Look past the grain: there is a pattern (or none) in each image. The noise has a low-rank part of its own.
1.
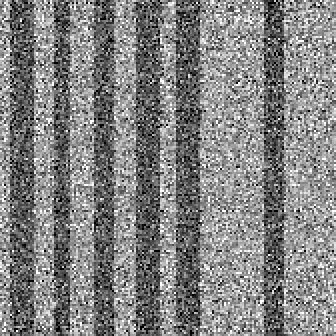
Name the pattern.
bands of columns
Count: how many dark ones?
6
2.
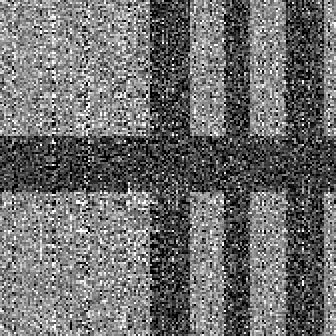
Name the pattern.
bands of rows crossing bands of columns
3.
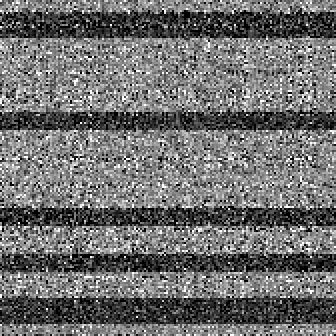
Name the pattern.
bands of rows
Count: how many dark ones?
5
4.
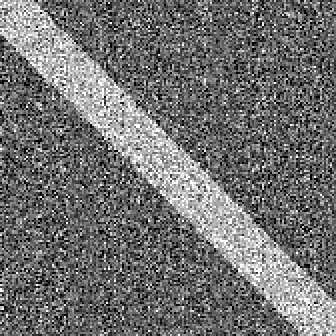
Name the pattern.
a diagonal band
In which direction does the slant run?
top left to bottom right
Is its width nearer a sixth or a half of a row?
a sixth
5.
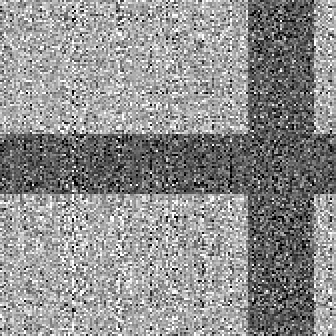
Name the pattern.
bands of rows crossing bands of columns
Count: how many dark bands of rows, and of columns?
1 and 1
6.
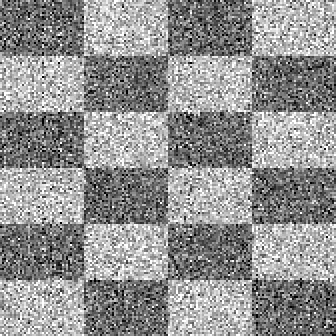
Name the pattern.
a checkerboard
